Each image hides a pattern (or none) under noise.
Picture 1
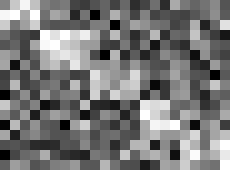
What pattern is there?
blocks along the diagonal
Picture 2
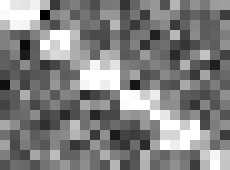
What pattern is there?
blocks along the diagonal
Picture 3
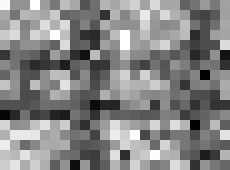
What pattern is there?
bands of rows crossing bands of columns
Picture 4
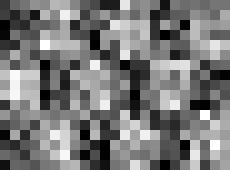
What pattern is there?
a checkerboard
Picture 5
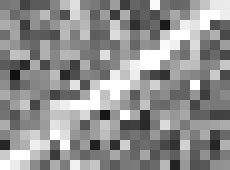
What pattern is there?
a diagonal band
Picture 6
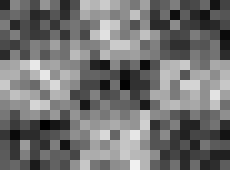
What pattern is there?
a checkerboard
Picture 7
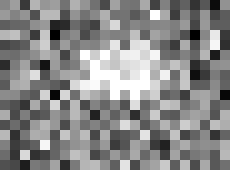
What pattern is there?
one block
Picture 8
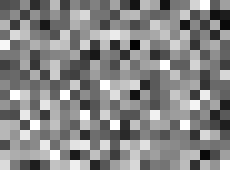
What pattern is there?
only noise
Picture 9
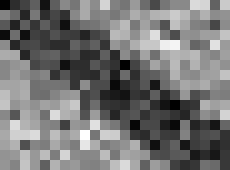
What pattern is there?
a diagonal band
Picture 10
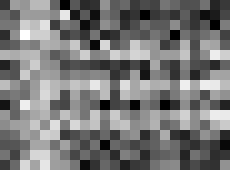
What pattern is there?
bands of rows crossing bands of columns
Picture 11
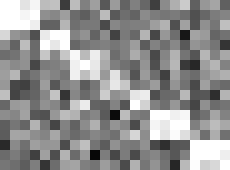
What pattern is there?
blocks along the diagonal
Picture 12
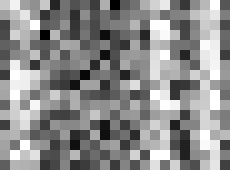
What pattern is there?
bands of columns
